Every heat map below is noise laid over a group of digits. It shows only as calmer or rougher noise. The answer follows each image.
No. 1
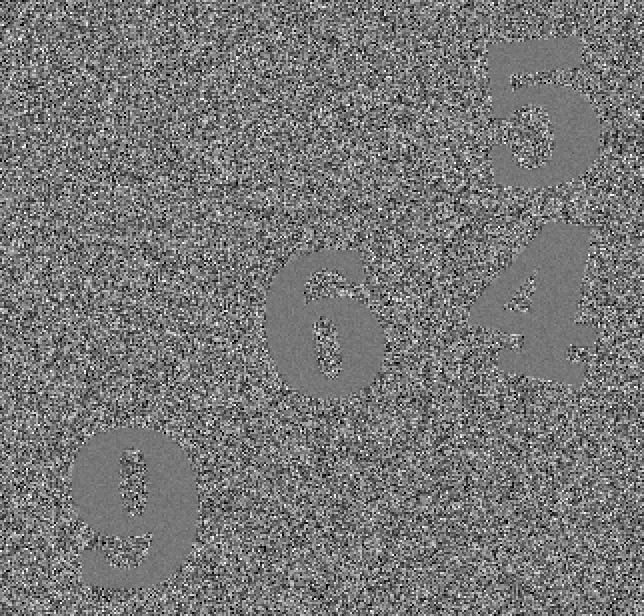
top right: calm 5; centre: calm 6; middle right: calm 4; bottom left: calm 9
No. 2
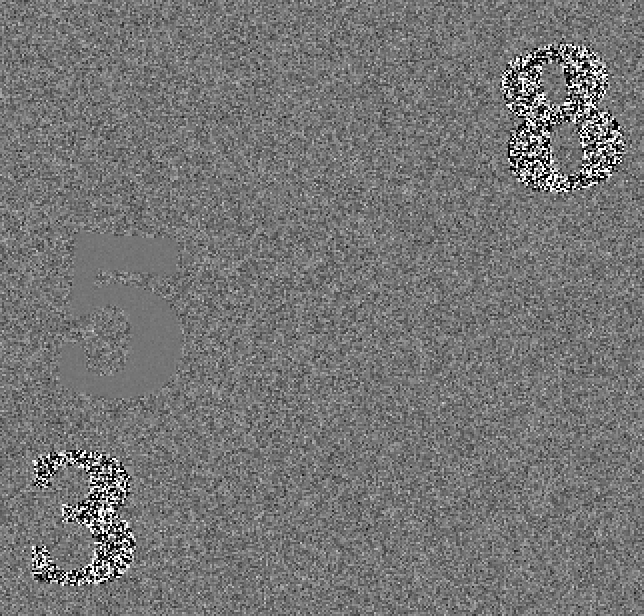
top right: rough 8; middle left: calm 5; bottom left: rough 3
